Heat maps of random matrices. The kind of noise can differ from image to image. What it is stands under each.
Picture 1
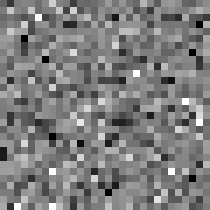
heavy tails
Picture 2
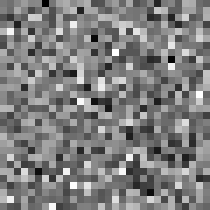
independent entries
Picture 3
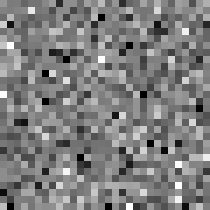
heavy tails
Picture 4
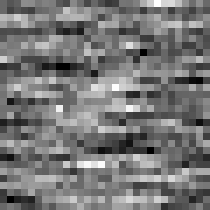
streaked along the rows
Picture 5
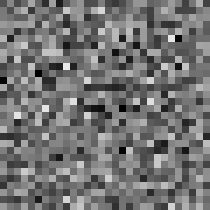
independent entries
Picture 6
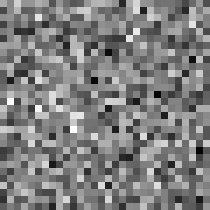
independent entries
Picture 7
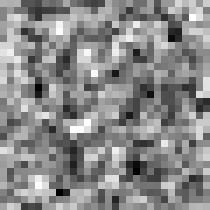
blotchy
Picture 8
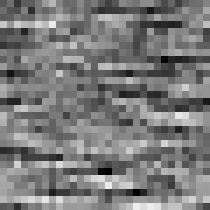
streaked along the rows
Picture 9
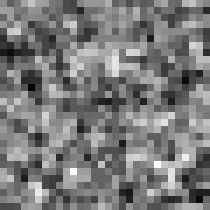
blotchy
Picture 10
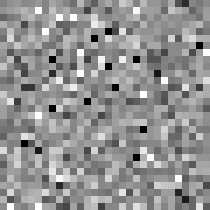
heavy tails
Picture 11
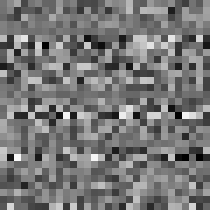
rows of uneven size
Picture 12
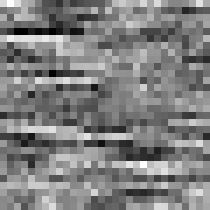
streaked along the rows
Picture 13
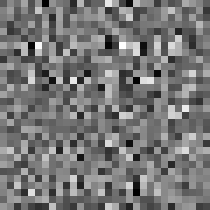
low rank plus noise
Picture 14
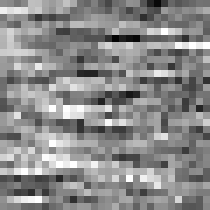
streaked along the rows
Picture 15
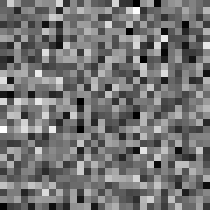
low rank plus noise
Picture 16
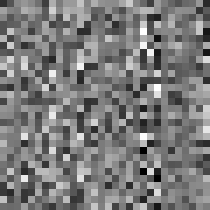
columns of uneven size
